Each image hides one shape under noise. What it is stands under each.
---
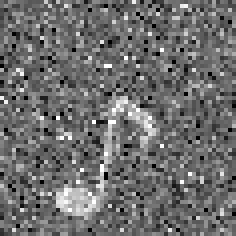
light musical note
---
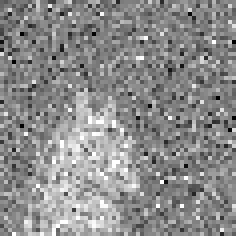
light chess knight
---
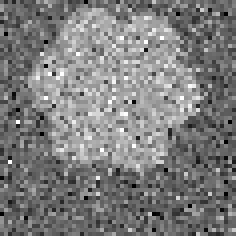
light flower
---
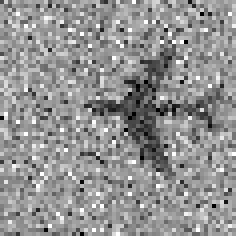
dark airplane
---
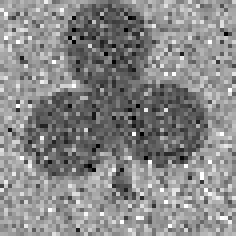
dark club
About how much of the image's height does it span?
nearly all
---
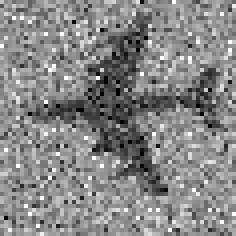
dark airplane
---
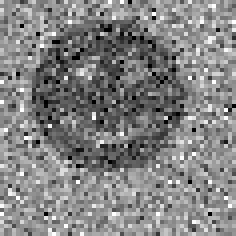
dark smiling face
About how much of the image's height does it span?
two thirds
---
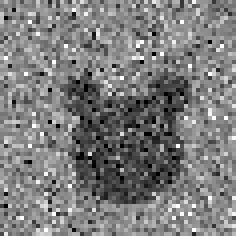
dark bear's head
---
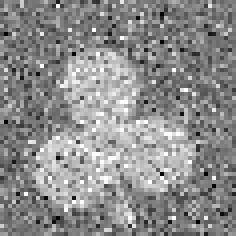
light club
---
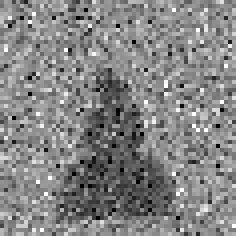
dark chess pawn
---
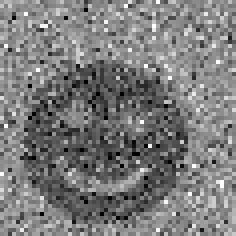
dark smiling face
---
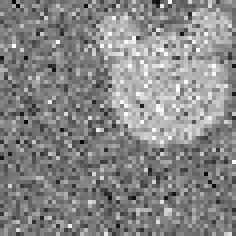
light bear's head
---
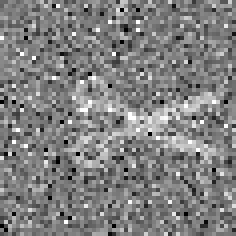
light pair of scissors
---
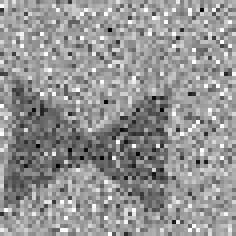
dark bow tie
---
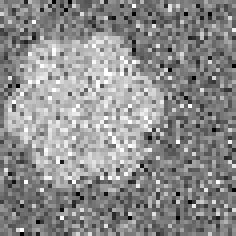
light flower
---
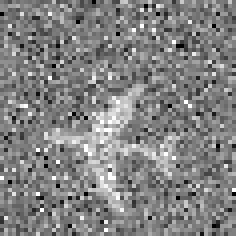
light airplane
